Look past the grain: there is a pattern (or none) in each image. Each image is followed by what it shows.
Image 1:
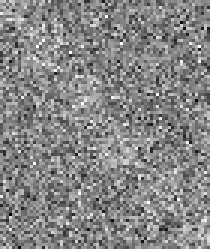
blocks along the diagonal
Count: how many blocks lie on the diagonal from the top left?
6
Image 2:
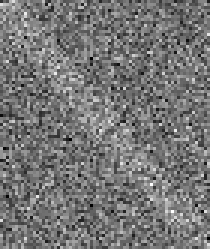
a diagonal band
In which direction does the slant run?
top left to bottom right
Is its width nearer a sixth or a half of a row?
a sixth
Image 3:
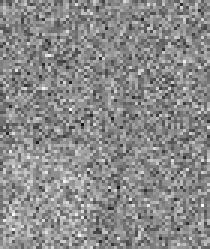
one block
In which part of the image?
bottom left
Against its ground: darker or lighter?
lighter
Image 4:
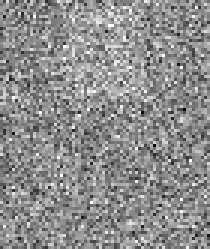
one block
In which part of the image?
top middle
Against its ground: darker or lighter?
lighter
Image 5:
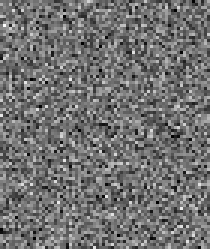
only noise
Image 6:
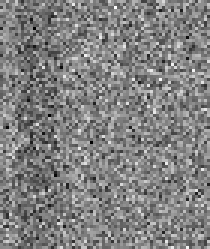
one band of columns
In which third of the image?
left
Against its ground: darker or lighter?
darker
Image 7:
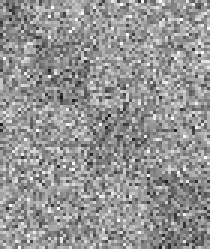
blocks along the diagonal
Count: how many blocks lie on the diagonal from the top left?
4
